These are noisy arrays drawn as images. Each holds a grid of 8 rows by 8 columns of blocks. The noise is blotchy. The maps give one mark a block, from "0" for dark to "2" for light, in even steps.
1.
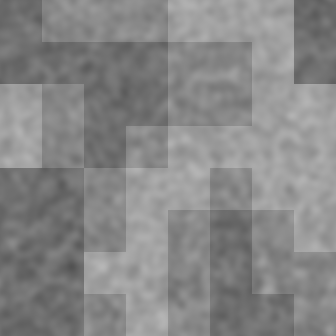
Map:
0 1 1 1 2 2 2 0
0 0 0 0 1 1 2 0
2 1 0 0 1 1 2 2
2 1 0 1 2 2 2 2
0 0 1 2 2 1 2 2
0 0 1 2 1 0 1 2
0 0 2 2 1 0 1 1
0 0 1 2 1 0 0 1
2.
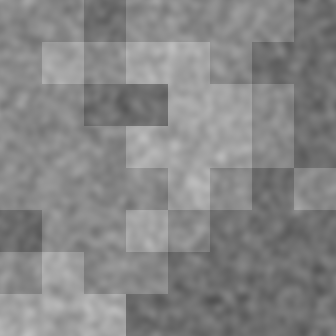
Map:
1 1 0 1 1 1 1 0
1 2 1 2 2 1 0 0
1 1 0 0 2 2 1 0
1 1 1 2 2 2 1 0
1 1 1 1 2 1 0 1
0 1 1 2 1 0 0 0
1 2 1 1 0 0 0 0
2 2 2 0 0 0 0 0
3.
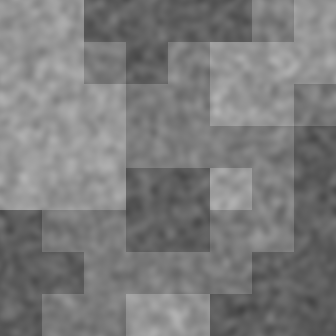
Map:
2 2 0 0 0 0 1 2
2 2 1 0 1 2 2 2
2 2 2 1 1 2 2 1
2 2 2 1 1 1 1 0
2 2 2 0 0 2 1 0
0 1 1 0 0 1 1 0
0 0 1 1 1 1 0 0
0 1 1 2 2 0 0 0
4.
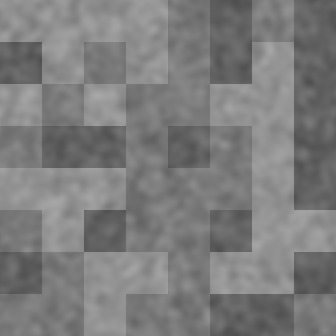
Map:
2 2 2 2 1 0 1 0
0 2 1 2 1 0 2 0
2 1 2 1 1 2 2 0
1 0 0 1 0 1 2 0
2 2 2 1 1 1 2 0
1 2 0 1 1 0 2 2
0 1 2 2 1 2 2 0
1 1 2 1 1 0 0 1
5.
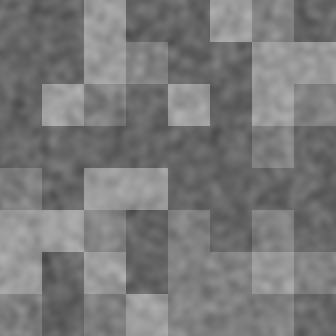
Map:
0 0 2 0 0 2 1 0
0 0 2 1 0 0 2 2
0 2 1 0 2 0 2 1
0 0 0 0 0 0 1 0
1 0 2 2 0 0 0 0
2 2 1 0 1 0 1 0
2 0 2 0 1 1 2 1
1 0 1 2 1 1 1 0
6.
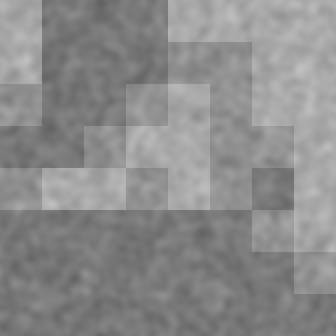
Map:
2 0 0 0 2 2 2 2
2 0 0 0 1 1 2 2
1 0 0 1 2 1 2 2
0 0 1 2 2 1 1 2
1 2 2 1 2 1 0 2
0 0 0 0 0 0 1 2
0 0 0 0 0 0 0 1
0 0 0 0 0 0 0 0
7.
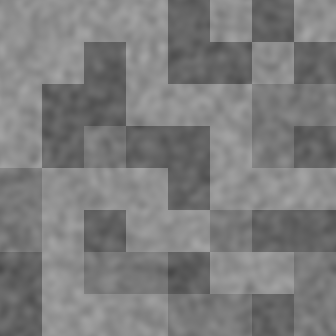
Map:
2 2 2 2 0 2 0 2
2 2 0 2 0 0 2 0
2 0 0 2 2 2 1 1
2 0 1 0 0 2 1 0
1 2 2 2 0 2 2 2
1 2 0 2 2 1 0 0
0 2 1 1 0 2 2 1
0 2 2 2 1 1 0 1
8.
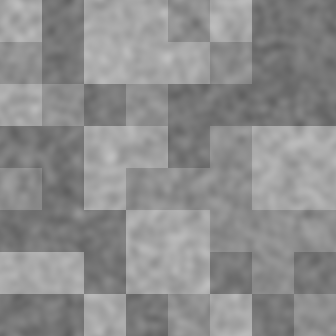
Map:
2 0 2 2 1 2 0 0
1 0 2 2 2 1 0 0
2 1 0 1 0 0 0 0
0 0 2 2 0 1 2 2
1 0 2 1 1 1 2 2
0 0 0 2 2 1 1 1
2 2 0 2 2 0 1 0
0 0 2 0 1 2 0 1
